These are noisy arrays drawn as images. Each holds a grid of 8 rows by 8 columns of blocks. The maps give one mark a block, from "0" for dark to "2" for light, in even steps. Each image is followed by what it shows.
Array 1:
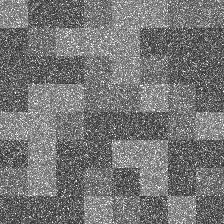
20012211
01222000
00012100
02211210
22100012
02002200
12010201
00021020
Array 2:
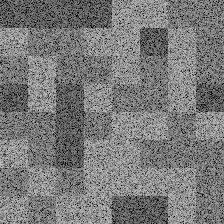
00002211
21122021
12112121
02021120
11012212
21022111
12122221
21220021
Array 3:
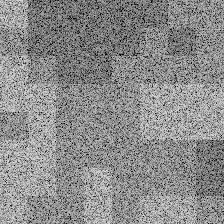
20000011
10000101
21001111
22111222
12111222
22111110
22121110
21121221
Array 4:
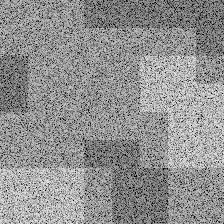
11100000
11111110
01111221
01111222
11111122
11100122
22210011
22210011
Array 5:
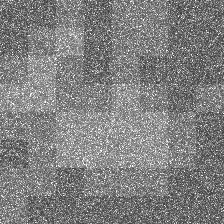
00101100
01201100
12101000
22112101
11222210
01222210
11011100
10000000
